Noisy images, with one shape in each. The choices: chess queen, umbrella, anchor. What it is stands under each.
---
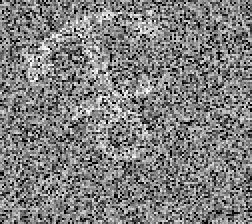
anchor
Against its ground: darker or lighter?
lighter
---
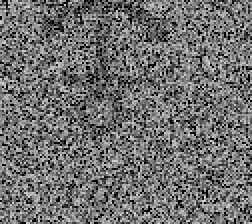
anchor
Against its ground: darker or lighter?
darker
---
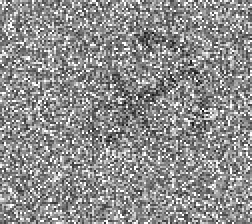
anchor
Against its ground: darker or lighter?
darker
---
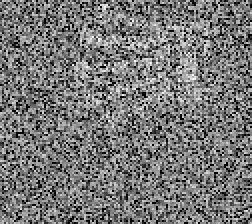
chess queen
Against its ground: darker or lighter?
lighter
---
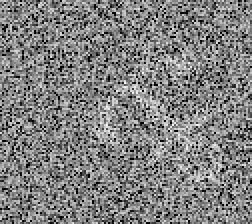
anchor
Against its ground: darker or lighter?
lighter
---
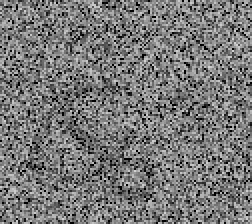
anchor
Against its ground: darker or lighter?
darker
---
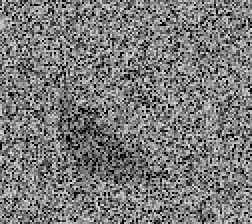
umbrella
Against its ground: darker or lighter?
darker
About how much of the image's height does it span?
half
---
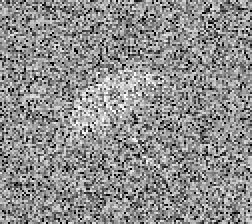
umbrella
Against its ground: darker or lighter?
lighter
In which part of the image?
centre
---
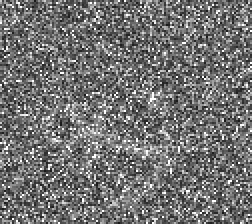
anchor
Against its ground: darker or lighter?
lighter
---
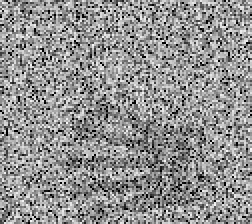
chess queen
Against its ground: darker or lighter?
darker
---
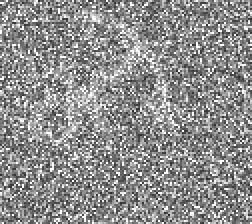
anchor
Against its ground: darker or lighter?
lighter
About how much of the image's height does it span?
two thirds
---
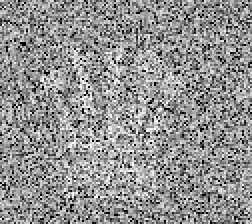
chess queen
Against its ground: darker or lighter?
lighter
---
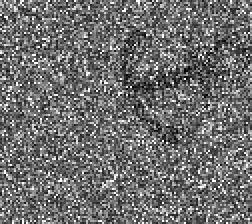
anchor
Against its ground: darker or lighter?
darker
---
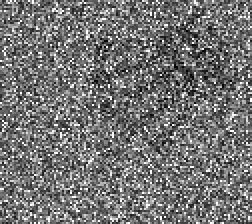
chess queen
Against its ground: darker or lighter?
darker
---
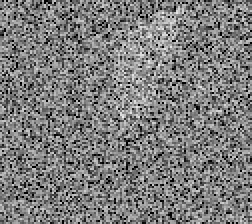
umbrella
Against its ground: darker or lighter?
lighter
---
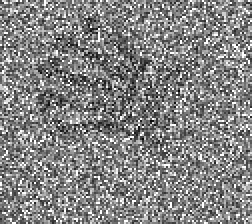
chess queen
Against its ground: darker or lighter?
darker
